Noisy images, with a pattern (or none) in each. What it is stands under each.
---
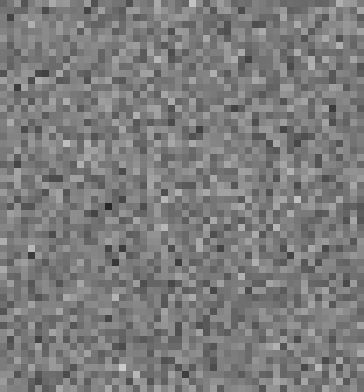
only noise
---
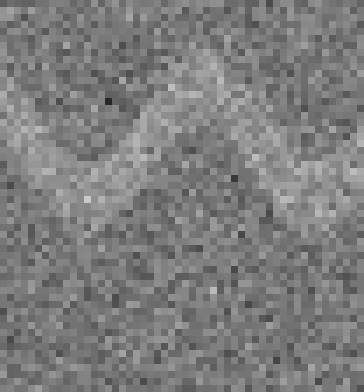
a wavy band
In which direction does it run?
left to right
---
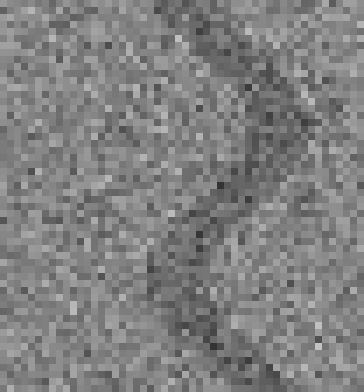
a wavy band
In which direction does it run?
top to bottom
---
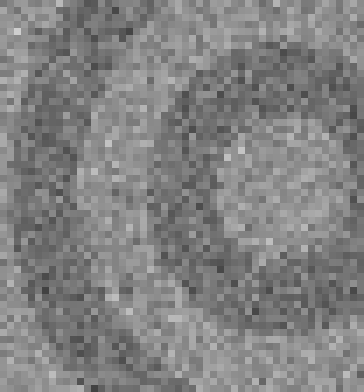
rings round one point
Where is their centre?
middle right
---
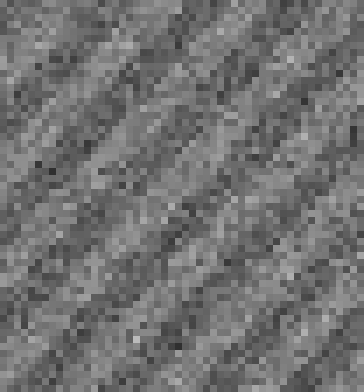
diagonal stripes
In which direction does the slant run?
bottom left to top right
